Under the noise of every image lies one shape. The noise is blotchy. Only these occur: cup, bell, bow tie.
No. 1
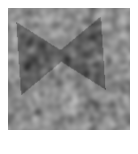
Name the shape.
bow tie
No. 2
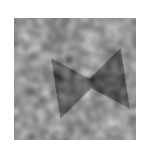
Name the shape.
bow tie
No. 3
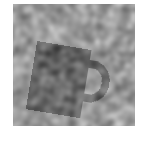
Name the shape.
cup
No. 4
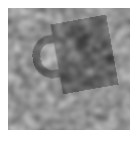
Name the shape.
cup
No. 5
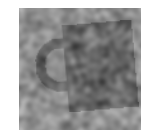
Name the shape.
cup
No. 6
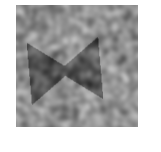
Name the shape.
bow tie
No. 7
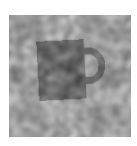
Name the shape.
cup
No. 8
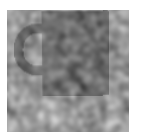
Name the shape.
cup
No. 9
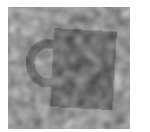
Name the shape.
cup
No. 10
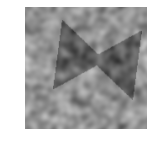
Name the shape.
bow tie
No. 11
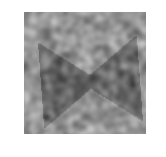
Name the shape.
bow tie
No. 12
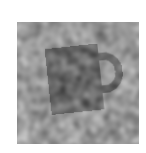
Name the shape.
cup
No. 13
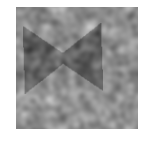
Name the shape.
bow tie
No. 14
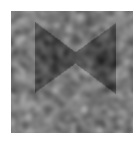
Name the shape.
bow tie
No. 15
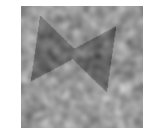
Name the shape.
bow tie
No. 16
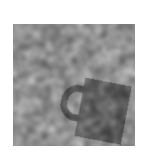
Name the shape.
cup
